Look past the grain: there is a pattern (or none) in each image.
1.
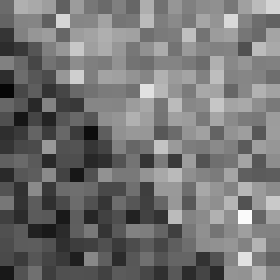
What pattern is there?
a sharp edge
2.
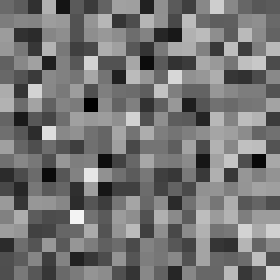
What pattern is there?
only noise
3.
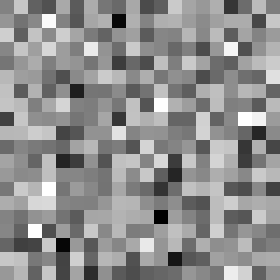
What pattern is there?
only noise
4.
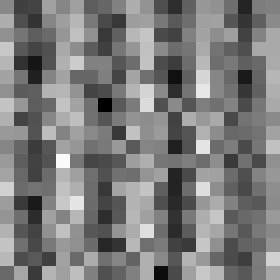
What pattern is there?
vertical stripes
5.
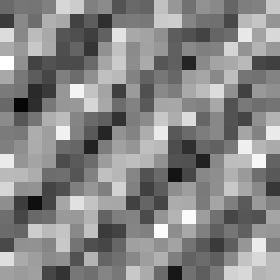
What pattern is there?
diagonal stripes
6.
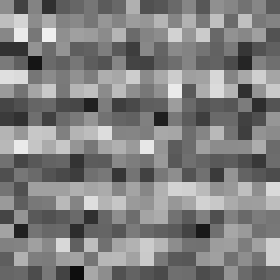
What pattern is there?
horizontal stripes
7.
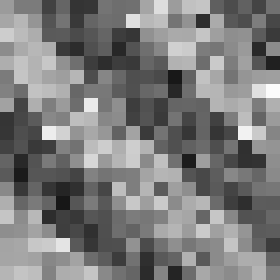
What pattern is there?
diagonal stripes
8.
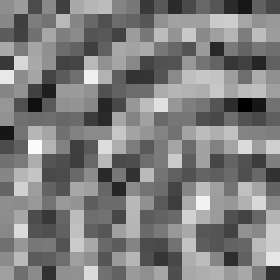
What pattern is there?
rings round one point
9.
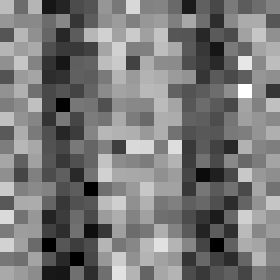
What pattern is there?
vertical stripes
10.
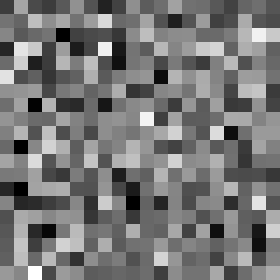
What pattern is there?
only noise
